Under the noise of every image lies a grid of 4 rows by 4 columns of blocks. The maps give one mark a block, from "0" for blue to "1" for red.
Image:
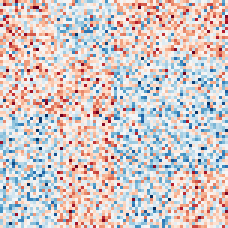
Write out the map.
1 0 1 1
1 1 0 0
0 1 0 0
0 1 0 1
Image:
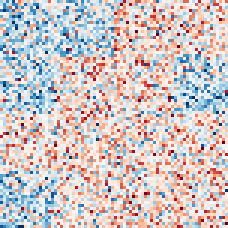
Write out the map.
0 0 1 1
0 1 1 0
1 1 1 1
0 1 1 1
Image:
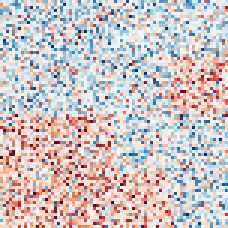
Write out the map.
0 0 0 0
0 0 0 1
1 1 0 0
1 1 1 0
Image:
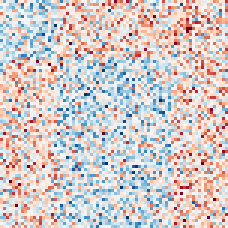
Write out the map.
0 1 1 1
1 0 0 1
1 0 0 1
1 0 0 1
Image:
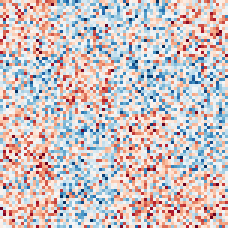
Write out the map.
1 0 0 1
0 1 0 0
1 0 1 0
1 0 1 1
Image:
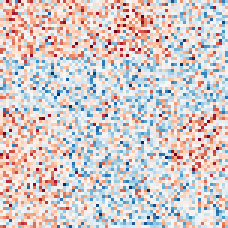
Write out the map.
1 1 1 0
0 0 0 0
1 0 0 1
1 0 0 0
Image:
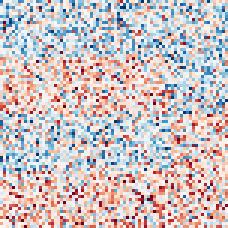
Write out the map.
0 0 0 0
1 1 1 0
0 0 0 1
1 1 1 1
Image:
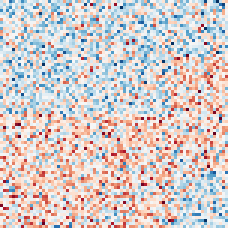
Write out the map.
0 0 0 0
0 0 0 1
1 1 1 1
1 1 1 0
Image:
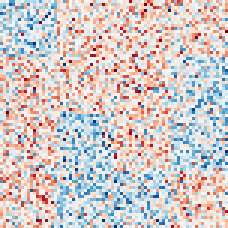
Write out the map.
0 1 1 1
1 1 1 0
1 0 1 0
1 0 0 1
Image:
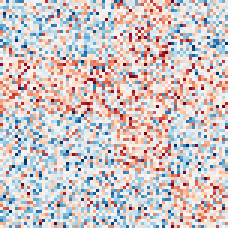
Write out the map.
0 0 1 0
1 1 1 1
0 0 1 0
0 0 0 1
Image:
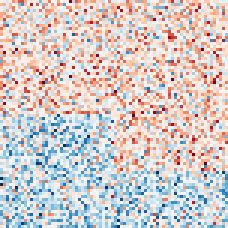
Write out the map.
1 1 1 1
1 1 1 1
0 0 1 1
0 0 0 0
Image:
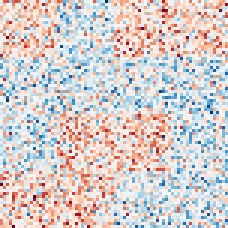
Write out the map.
1 0 1 1
0 0 0 0
0 1 1 0
1 1 0 0
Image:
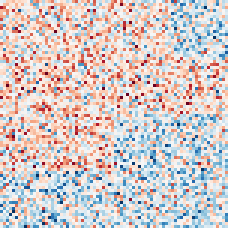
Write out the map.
1 1 1 0
1 1 1 1
1 1 0 0
0 0 0 0
